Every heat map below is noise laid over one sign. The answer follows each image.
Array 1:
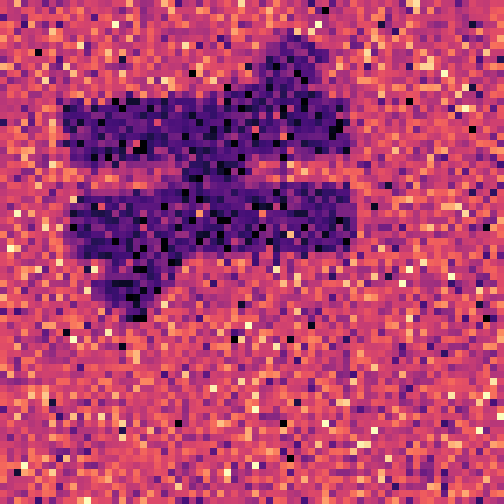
not-equal sign
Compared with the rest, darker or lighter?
darker
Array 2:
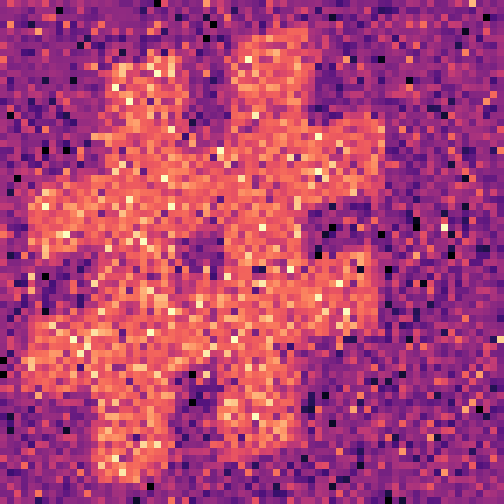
hash sign
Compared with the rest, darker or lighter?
lighter
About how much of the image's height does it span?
nearly all
